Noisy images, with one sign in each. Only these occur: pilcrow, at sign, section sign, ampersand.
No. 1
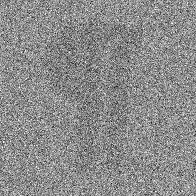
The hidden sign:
pilcrow
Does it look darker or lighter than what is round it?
darker
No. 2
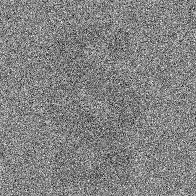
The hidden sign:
section sign
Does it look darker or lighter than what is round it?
darker
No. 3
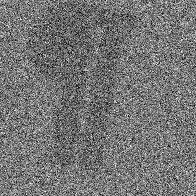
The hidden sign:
pilcrow
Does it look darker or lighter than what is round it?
darker
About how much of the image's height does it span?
nearly all
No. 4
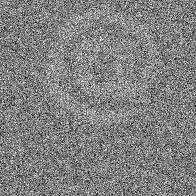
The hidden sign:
at sign
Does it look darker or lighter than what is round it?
lighter
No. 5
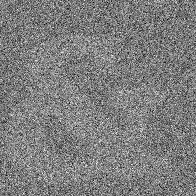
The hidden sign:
ampersand
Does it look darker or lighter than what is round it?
lighter
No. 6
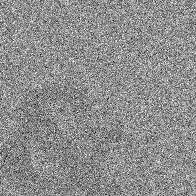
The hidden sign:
ampersand
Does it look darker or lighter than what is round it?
darker
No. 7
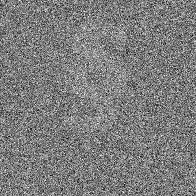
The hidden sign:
section sign
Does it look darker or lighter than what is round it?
lighter
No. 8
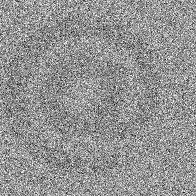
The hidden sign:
at sign
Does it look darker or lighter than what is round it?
darker
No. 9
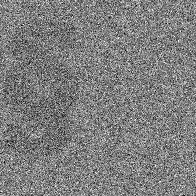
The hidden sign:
section sign
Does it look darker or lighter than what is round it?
darker
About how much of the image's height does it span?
two thirds
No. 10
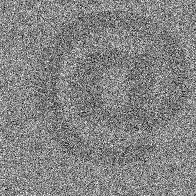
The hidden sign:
at sign
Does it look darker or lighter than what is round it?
darker
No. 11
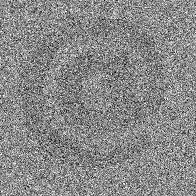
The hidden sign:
at sign
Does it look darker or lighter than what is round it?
darker
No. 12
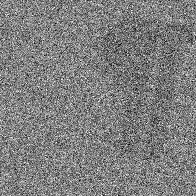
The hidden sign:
pilcrow
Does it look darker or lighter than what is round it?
darker
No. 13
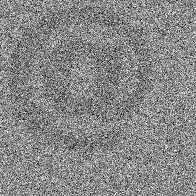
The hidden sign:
at sign
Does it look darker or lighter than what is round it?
darker
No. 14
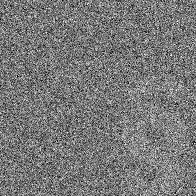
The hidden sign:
section sign
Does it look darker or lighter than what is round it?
lighter
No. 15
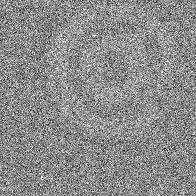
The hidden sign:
at sign
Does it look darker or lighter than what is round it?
lighter
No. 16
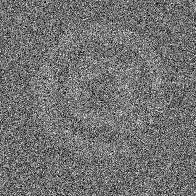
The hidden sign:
at sign
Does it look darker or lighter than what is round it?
lighter
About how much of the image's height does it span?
two thirds
